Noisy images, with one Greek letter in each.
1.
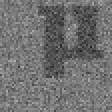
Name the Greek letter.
mu
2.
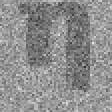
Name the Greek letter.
eta
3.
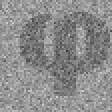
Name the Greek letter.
phi
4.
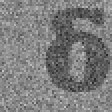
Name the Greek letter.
delta
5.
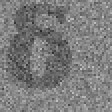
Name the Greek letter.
delta
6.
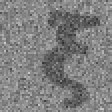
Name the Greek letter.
xi
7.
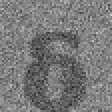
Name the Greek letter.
delta
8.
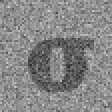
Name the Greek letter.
sigma
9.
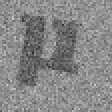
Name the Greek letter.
mu
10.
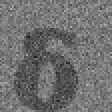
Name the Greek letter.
delta
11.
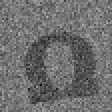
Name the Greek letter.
omega
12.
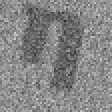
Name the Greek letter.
eta
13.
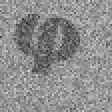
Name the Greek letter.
phi
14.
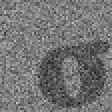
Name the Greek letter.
sigma
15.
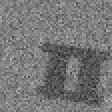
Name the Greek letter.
pi
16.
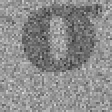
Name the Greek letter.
sigma
